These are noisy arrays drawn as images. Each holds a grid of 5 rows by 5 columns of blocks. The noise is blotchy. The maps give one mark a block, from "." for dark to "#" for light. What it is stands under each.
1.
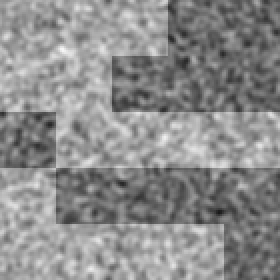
# # # . .
# # . . .
. # # # #
# . . . .
# # # # .
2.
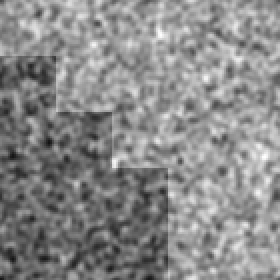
# # # # #
. # # # #
. . # # #
. . . # #
. . . # #
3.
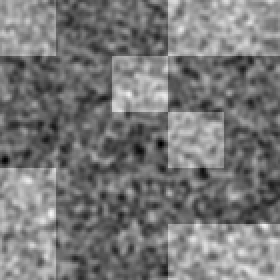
# . . # #
. . # . .
. . . # .
# . . . .
# . . # #
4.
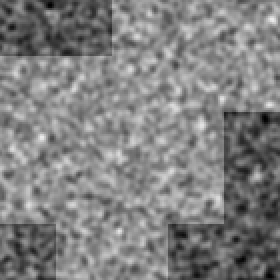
. . # # #
# # # # #
# # # # .
# # # # .
. # # . .
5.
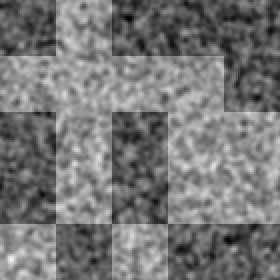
. # . . .
# # # # .
. # . # #
. # . # #
# . # . .
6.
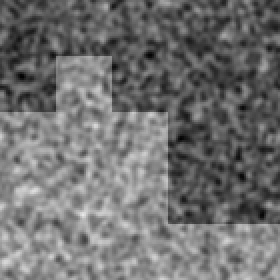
. . . . .
. # . . .
# # # . .
# # # . .
# # # # #
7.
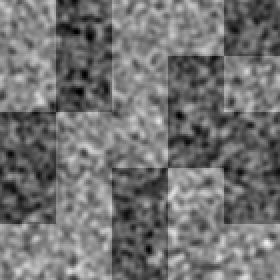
# . # # .
# . # . #
. # # . .
. # . # .
# # . # #
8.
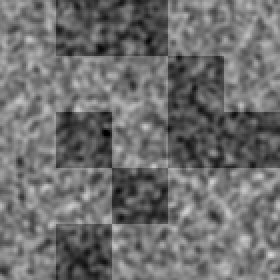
# . . # #
# # # . #
# . # . .
# # . # #
# . # # #
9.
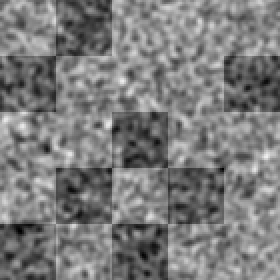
# . # # #
. # # # .
# # . # #
# . # . #
. # . # #
